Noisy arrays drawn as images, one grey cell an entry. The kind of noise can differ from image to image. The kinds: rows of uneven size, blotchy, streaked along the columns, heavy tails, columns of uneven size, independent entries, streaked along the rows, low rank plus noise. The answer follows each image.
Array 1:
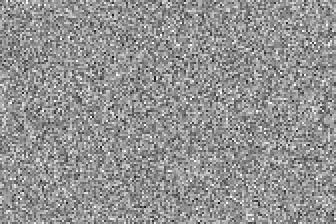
independent entries
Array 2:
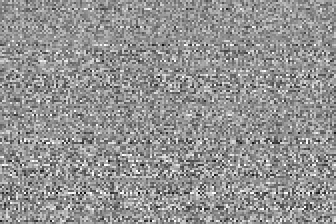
rows of uneven size
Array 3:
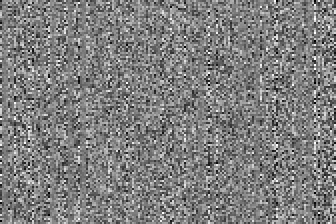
columns of uneven size
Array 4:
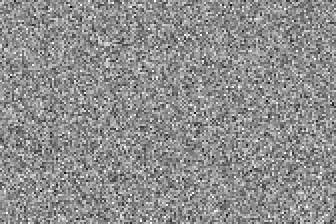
independent entries
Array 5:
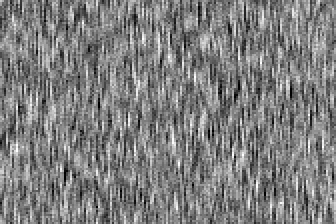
streaked along the columns
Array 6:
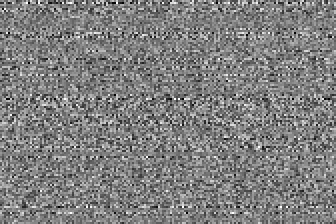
rows of uneven size
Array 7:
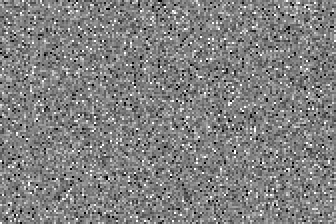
heavy tails
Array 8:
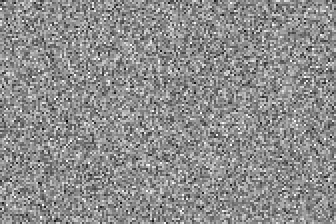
independent entries
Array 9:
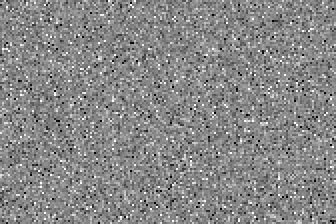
heavy tails
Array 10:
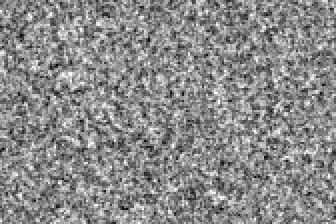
blotchy
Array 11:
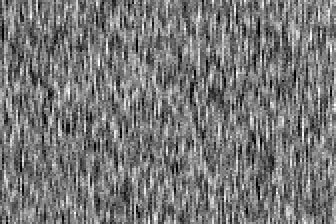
streaked along the columns
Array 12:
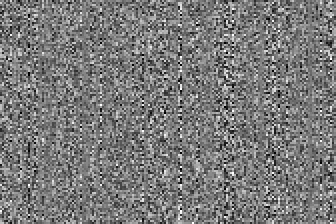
columns of uneven size
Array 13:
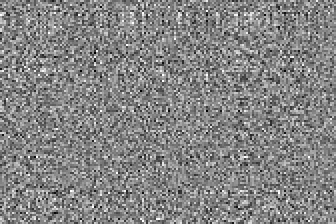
low rank plus noise
